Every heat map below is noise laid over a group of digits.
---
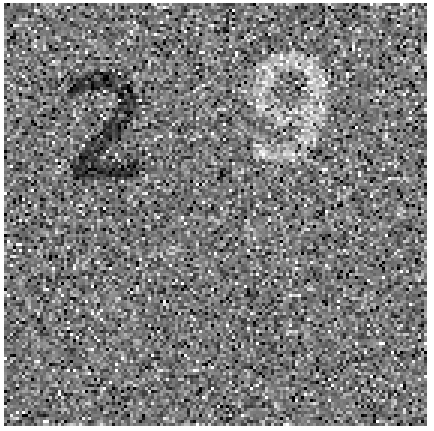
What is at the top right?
9
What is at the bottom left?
nothing
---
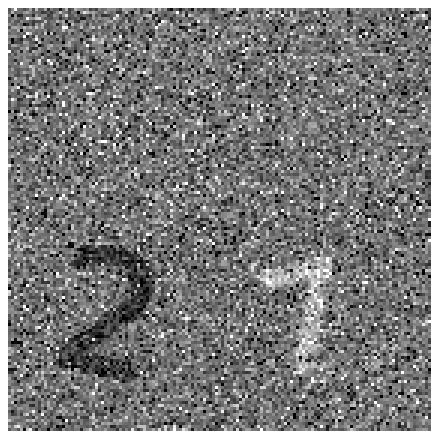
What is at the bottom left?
2
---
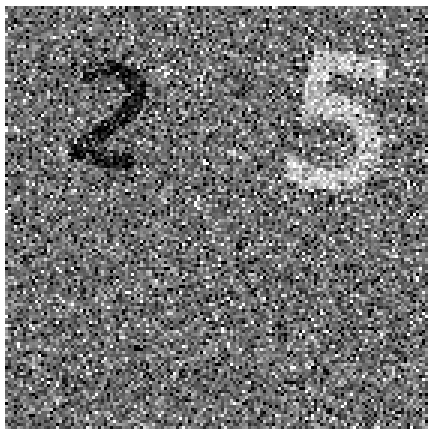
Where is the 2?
top left
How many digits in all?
2
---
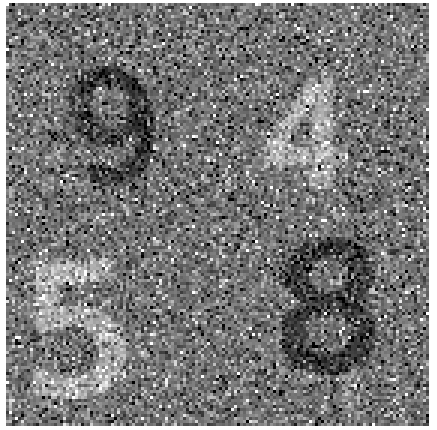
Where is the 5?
bottom left
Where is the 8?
bottom right
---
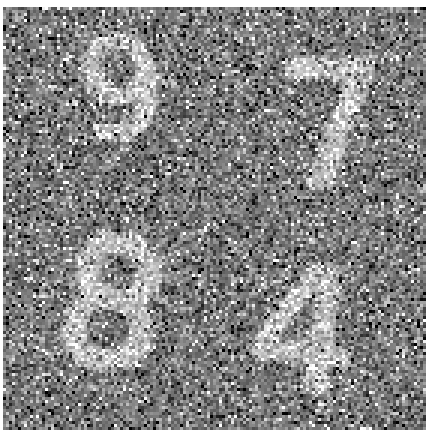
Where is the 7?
top right
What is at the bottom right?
4
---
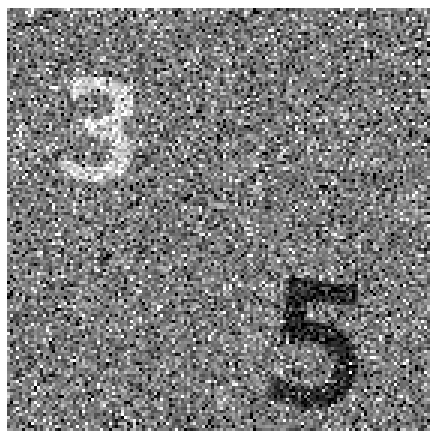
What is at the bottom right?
5
